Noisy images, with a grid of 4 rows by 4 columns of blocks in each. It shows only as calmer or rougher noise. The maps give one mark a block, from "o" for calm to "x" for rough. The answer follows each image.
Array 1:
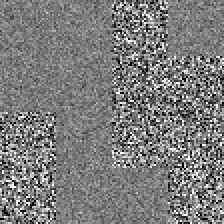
o o x o
o o x x
x o x x
x o o x
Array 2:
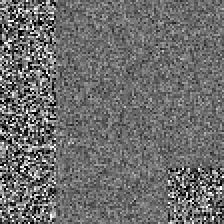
x o o o
x o o o
x o o o
x o o x
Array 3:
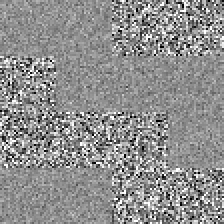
o o x x
x o o o
x x x o
o o x x
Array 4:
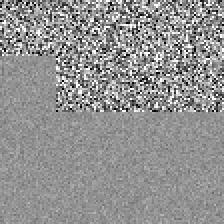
x x x x
o x x x
o o o o
o o o o
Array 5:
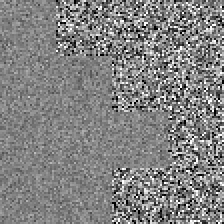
o x x x
o o x x
o o o x
o o x x
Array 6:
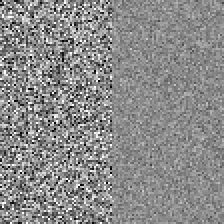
x x o o
x x o o
x x o o
x x o o
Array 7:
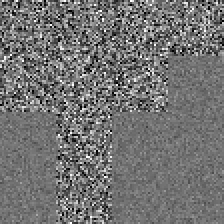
x x x x
x x x o
o x o o
o x o o
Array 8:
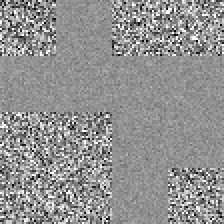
x o x x
o o o o
x x o o
x x o x
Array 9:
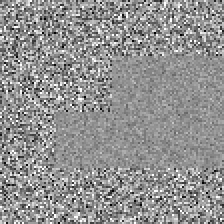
x x x x
x x o o
x o o o
x x x x
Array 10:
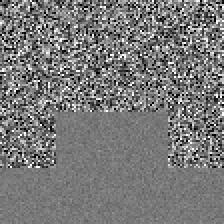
x x x x
x x x x
x o o x
o o o o
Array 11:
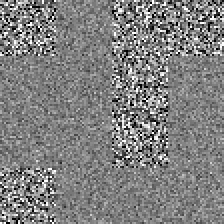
x o x x
o o x o
o o x o
x o o o
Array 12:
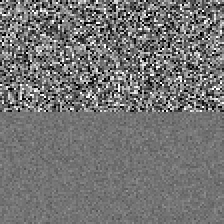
x x x x
x x x x
o o o o
o o o o
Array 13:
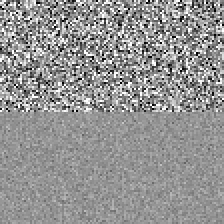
x x x x
x x x x
o o o o
o o o o
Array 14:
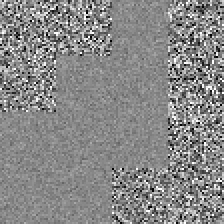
x x o x
x o o x
o o o x
o o x x
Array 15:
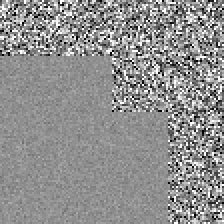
x x x x
o o x x
o o o x
o o o x
